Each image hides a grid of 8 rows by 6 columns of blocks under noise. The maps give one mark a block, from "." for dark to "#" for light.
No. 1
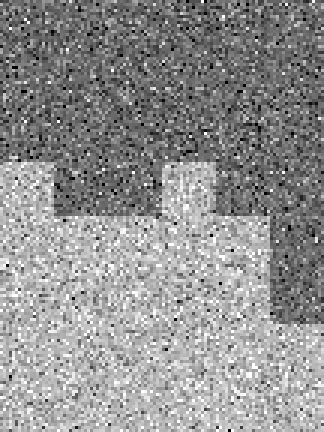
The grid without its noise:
. . . . . .
. . . . . .
. . . . . .
# . . # . .
# # # # # .
# # # # # .
# # # # # #
# # # # # #
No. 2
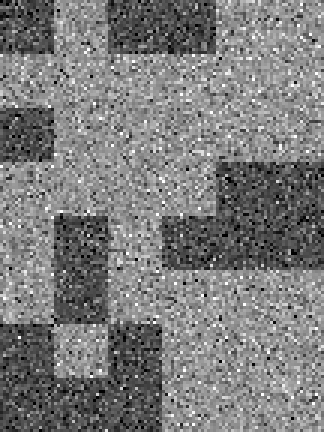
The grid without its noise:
. # . . # #
# # # # # #
. # # # # #
# # # # . .
# . # . . .
# . # # # #
. # . # # #
. . . # # #
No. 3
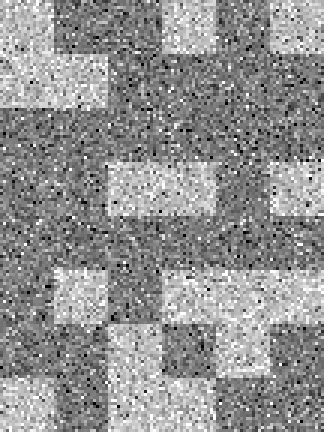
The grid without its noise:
# . . # . #
# # . . . .
. . . . . .
. . # # . #
. . . . . .
. # . # # #
. . # . # .
# . # # . .
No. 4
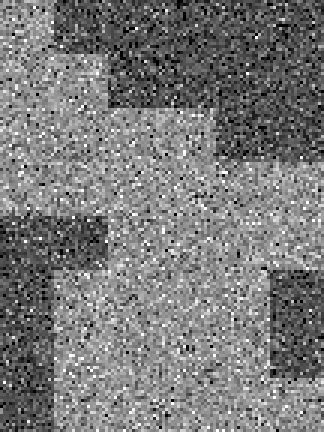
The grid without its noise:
# . . . . .
# # . . . .
# # # # . .
# # # # # #
. . # # # #
. # # # # .
. # # # # .
. # # # # #
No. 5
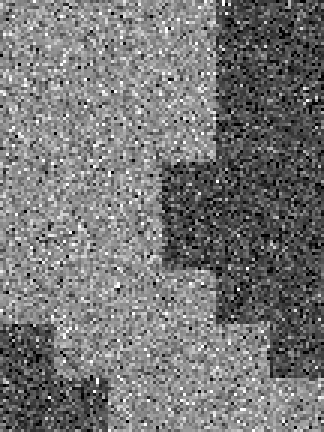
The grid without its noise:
# # # # . .
# # # # . .
# # # # . .
# # # . . .
# # # . . .
# # # # . .
. # # # # .
. . # # # #
